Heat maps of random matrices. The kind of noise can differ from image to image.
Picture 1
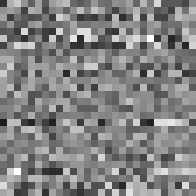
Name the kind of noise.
rows of uneven size
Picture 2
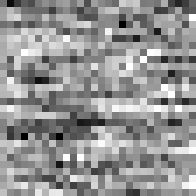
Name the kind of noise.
streaked along the rows
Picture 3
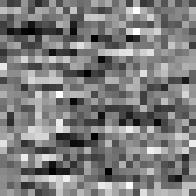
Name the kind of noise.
streaked along the rows
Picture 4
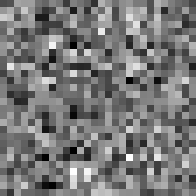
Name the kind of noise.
low rank plus noise
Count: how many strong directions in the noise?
two
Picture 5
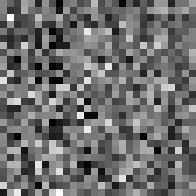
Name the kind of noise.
low rank plus noise
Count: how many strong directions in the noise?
one
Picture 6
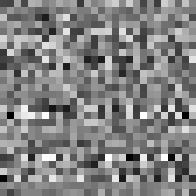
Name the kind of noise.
rows of uneven size
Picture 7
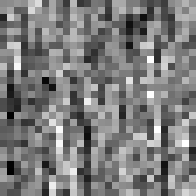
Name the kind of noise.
streaked along the columns
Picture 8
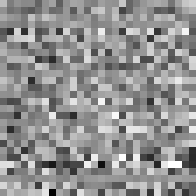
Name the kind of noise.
rows of uneven size
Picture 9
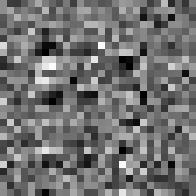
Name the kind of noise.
low rank plus noise
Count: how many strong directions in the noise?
one
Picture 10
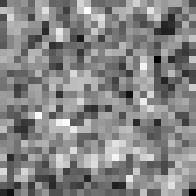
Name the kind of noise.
blotchy
